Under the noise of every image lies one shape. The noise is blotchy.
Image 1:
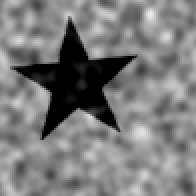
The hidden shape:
star
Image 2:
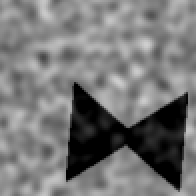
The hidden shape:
bow tie
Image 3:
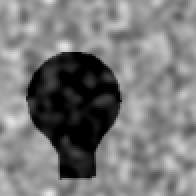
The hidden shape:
light bulb
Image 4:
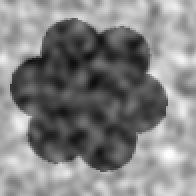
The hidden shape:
flower
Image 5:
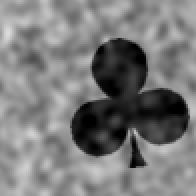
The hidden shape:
club
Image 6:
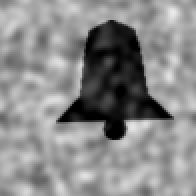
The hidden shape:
bell
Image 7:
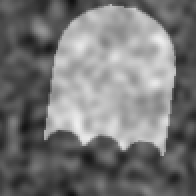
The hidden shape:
ghost
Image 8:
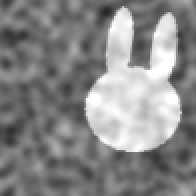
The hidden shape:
rabbit's head
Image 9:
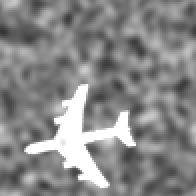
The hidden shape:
airplane
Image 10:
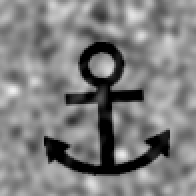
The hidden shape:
anchor
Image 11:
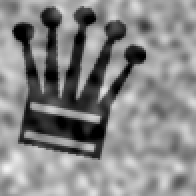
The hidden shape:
chess queen
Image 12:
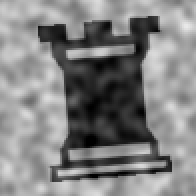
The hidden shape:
chess rook
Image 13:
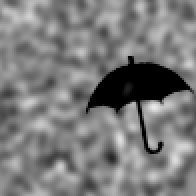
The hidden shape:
umbrella
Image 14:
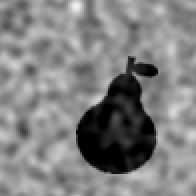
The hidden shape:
pear
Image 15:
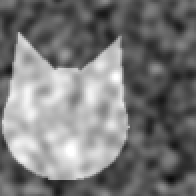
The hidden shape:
cat's head
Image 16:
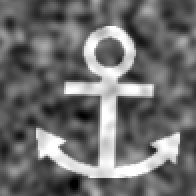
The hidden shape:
anchor
